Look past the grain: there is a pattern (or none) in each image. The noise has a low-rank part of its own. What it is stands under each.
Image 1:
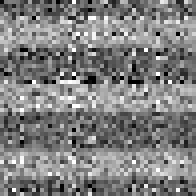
horizontal stripes
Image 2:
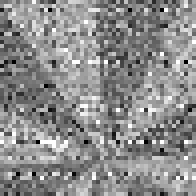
spokes from one point
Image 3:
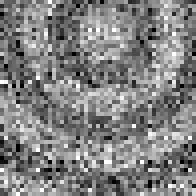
rings round one point
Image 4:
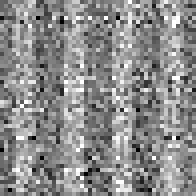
vertical stripes
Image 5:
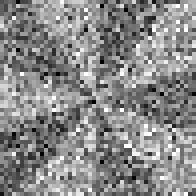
spokes from one point
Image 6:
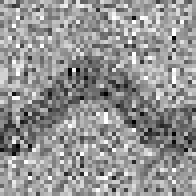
a wavy band
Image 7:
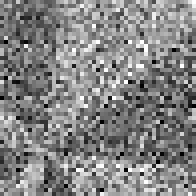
spokes from one point
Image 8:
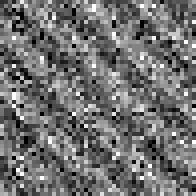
diagonal stripes
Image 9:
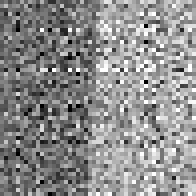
a sharp edge
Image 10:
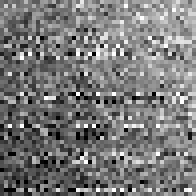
a smooth slope
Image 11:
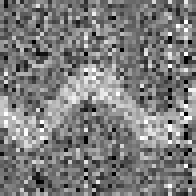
a wavy band
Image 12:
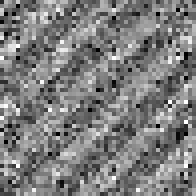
diagonal stripes
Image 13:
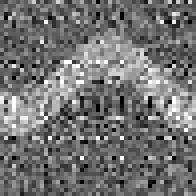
a wavy band
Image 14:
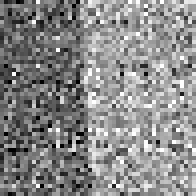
a sharp edge
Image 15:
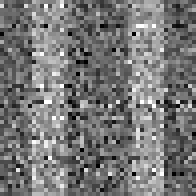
vertical stripes
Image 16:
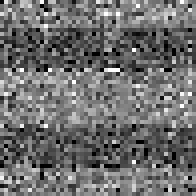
horizontal stripes
